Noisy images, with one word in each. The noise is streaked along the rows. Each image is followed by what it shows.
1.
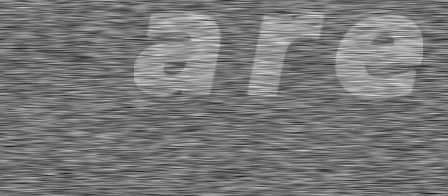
are
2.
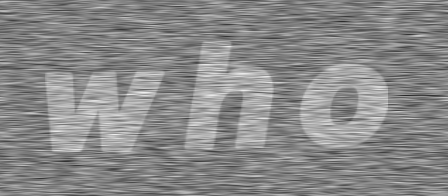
who
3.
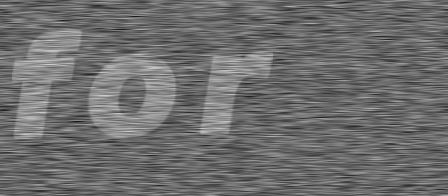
for
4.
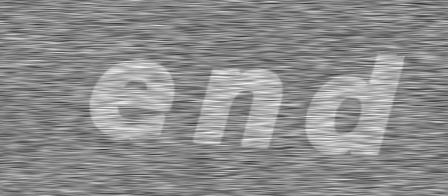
end
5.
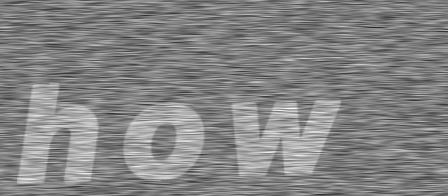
how
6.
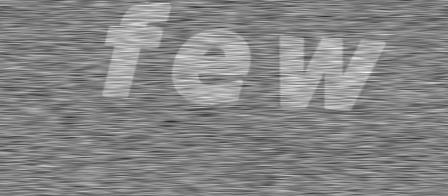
few
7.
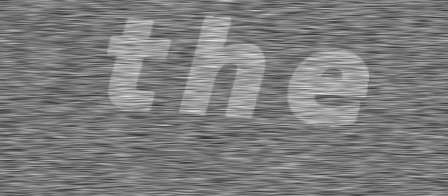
the
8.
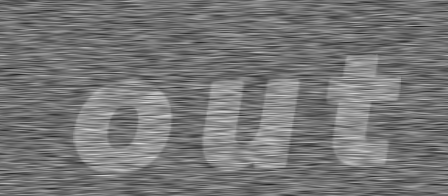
out
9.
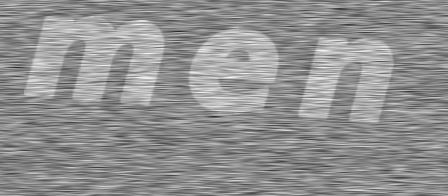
men
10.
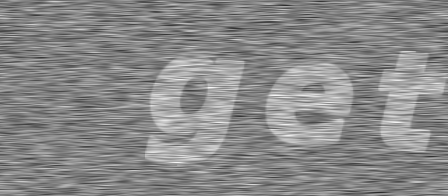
get
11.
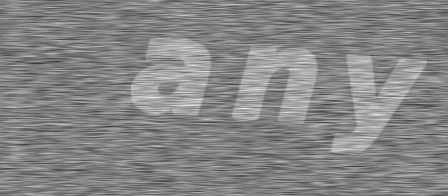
any
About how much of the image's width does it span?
two thirds
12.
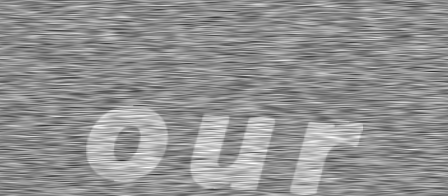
our
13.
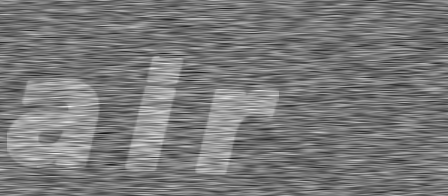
air
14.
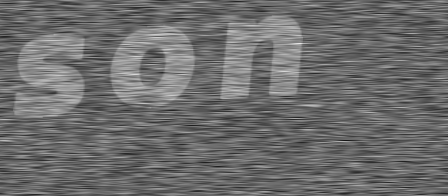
son
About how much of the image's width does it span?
two thirds
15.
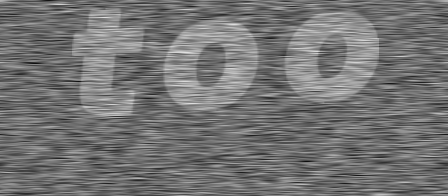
too
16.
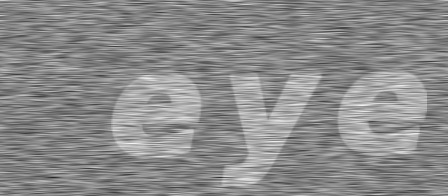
eye
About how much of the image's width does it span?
two thirds
